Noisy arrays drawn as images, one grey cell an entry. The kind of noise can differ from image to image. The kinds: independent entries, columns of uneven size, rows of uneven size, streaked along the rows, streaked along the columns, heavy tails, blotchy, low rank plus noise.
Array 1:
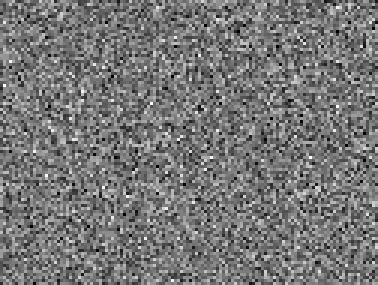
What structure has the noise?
independent entries
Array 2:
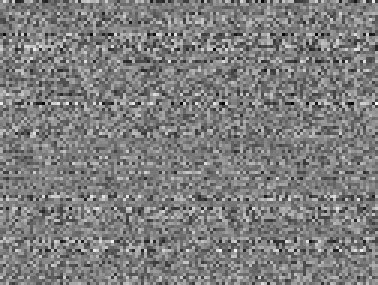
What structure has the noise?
rows of uneven size
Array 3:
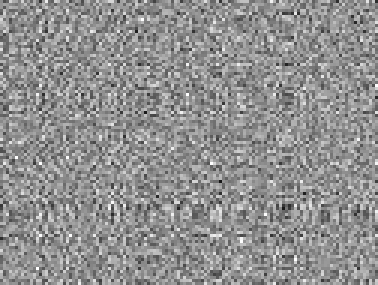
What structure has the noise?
low rank plus noise
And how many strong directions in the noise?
two
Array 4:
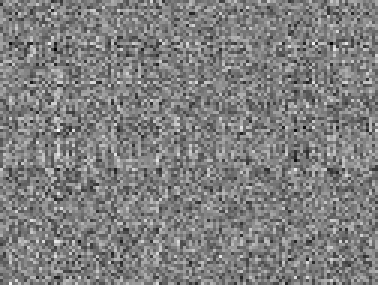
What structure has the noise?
low rank plus noise
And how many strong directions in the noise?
three or four
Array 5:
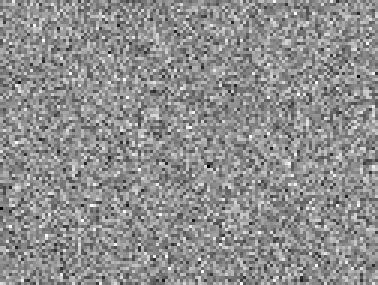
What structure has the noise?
independent entries
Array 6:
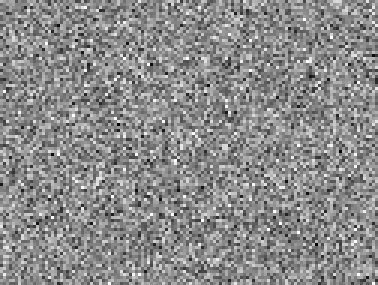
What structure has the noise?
independent entries
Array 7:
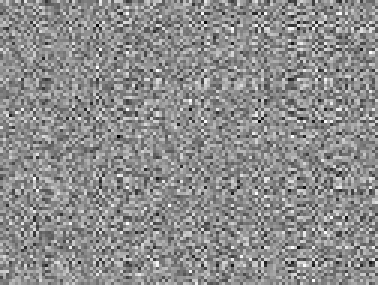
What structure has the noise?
low rank plus noise
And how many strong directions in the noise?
one
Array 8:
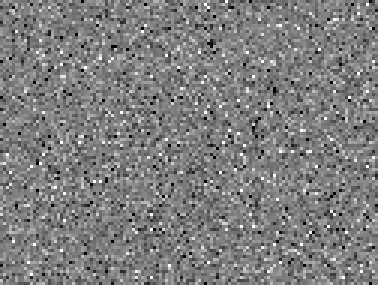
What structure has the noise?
heavy tails
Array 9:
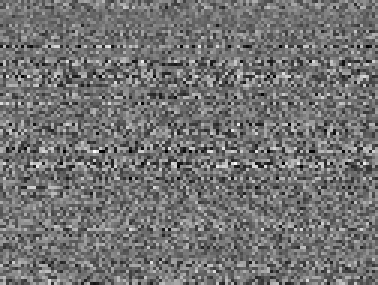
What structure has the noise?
rows of uneven size
